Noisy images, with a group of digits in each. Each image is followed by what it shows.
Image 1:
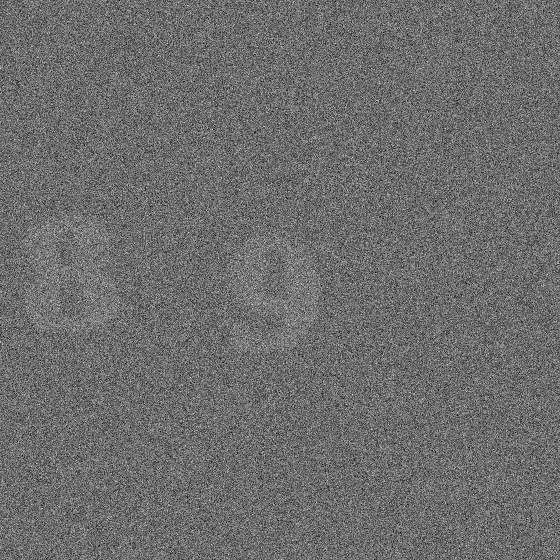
middle left: 8; centre: 9
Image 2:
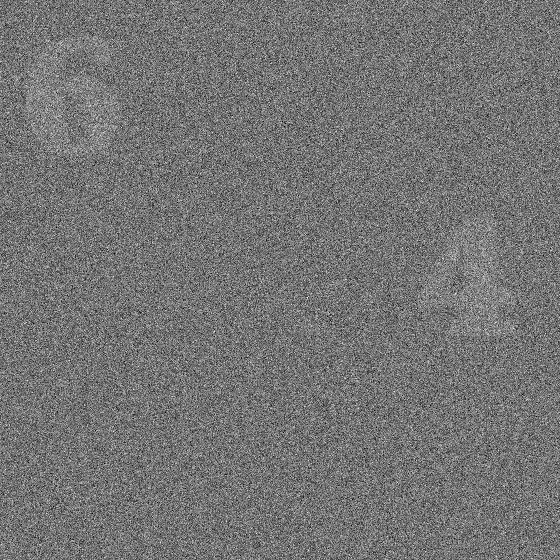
top left: 6; middle right: 4
